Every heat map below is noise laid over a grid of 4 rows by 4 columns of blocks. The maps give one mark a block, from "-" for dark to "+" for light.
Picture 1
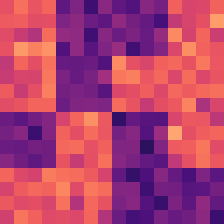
+ - - +
+ - + +
- + - +
+ + - -
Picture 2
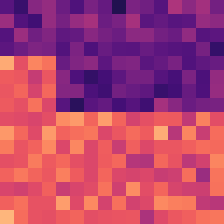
- - - -
+ - - -
+ + + +
+ + + +
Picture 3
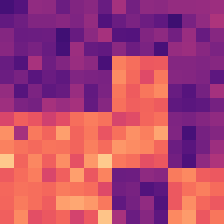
- - - -
- - + -
+ + + -
+ + - +
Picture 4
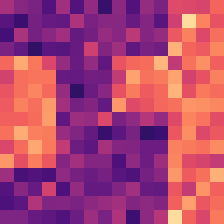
- - - +
+ - + +
+ - - +
- - - +
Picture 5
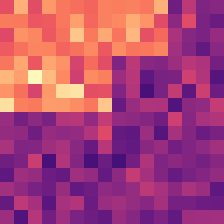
+ + + -
+ + - -
- - - -
- - - -
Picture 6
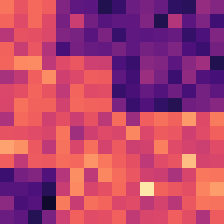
+ - - -
+ + - -
+ + + +
- + + +
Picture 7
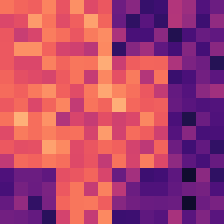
+ + - -
+ + + -
+ + + -
- + - -
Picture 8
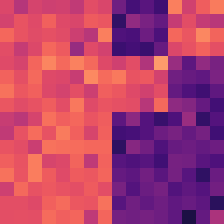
+ + - +
+ + + -
+ + - -
+ + - -
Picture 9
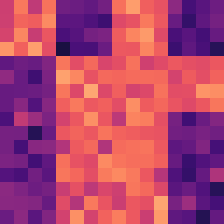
+ - + -
- + + +
- + + -
- + + -
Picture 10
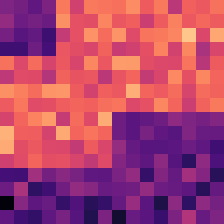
- + + +
+ + + +
+ + - -
- - - -
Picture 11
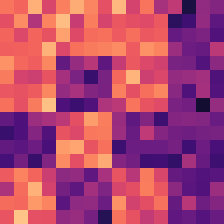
+ + + -
+ - + -
- + - -
+ - + -
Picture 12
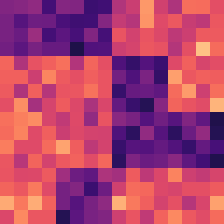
- - + +
+ + - +
+ + - -
+ - + +
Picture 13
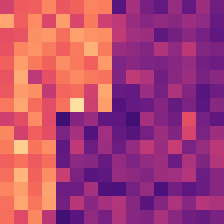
+ + - -
+ + - -
+ - - -
+ - - -
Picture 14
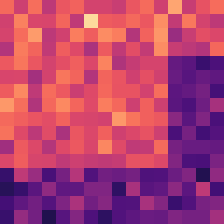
+ + + +
+ + + -
+ + + -
- - - -
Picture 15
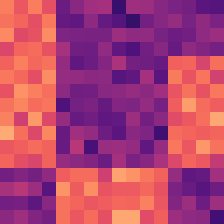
+ - - -
+ - - +
+ - - +
- + + -
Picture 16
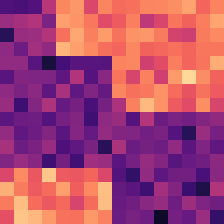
- + + +
- - + +
- - - -
+ + - -
